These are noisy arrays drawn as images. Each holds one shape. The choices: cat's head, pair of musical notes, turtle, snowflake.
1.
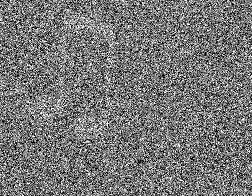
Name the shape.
pair of musical notes
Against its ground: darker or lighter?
lighter
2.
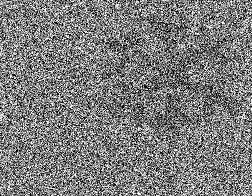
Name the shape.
snowflake
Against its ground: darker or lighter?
darker
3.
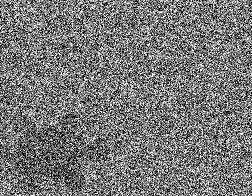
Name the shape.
turtle
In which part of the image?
bottom left
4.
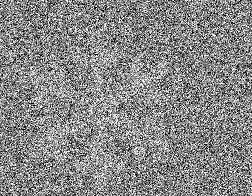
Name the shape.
snowflake
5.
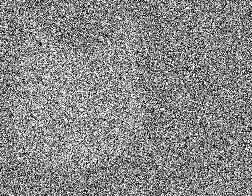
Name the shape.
cat's head
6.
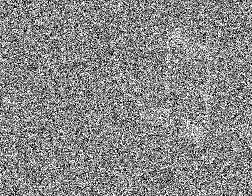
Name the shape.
pair of musical notes
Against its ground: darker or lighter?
lighter
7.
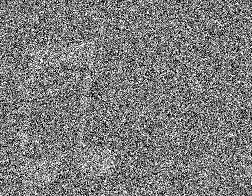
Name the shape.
pair of musical notes
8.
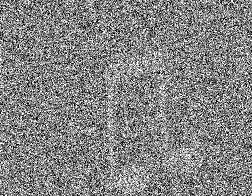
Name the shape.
pair of musical notes
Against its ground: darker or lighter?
lighter
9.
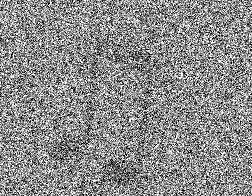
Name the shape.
pair of musical notes
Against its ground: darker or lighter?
darker
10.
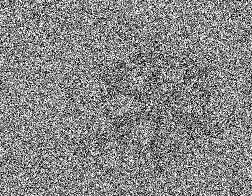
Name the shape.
snowflake
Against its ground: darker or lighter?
darker
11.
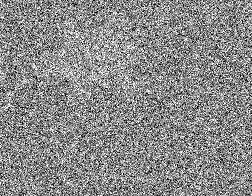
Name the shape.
turtle
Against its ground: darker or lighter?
lighter
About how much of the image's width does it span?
half
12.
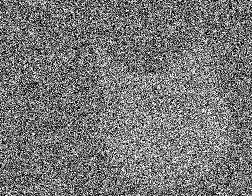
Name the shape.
cat's head
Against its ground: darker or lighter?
lighter
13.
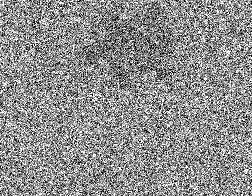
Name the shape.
turtle
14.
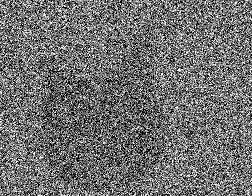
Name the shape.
cat's head
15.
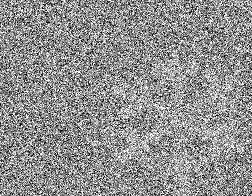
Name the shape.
snowflake
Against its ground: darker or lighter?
lighter
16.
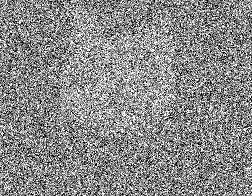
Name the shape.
cat's head
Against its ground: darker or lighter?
lighter
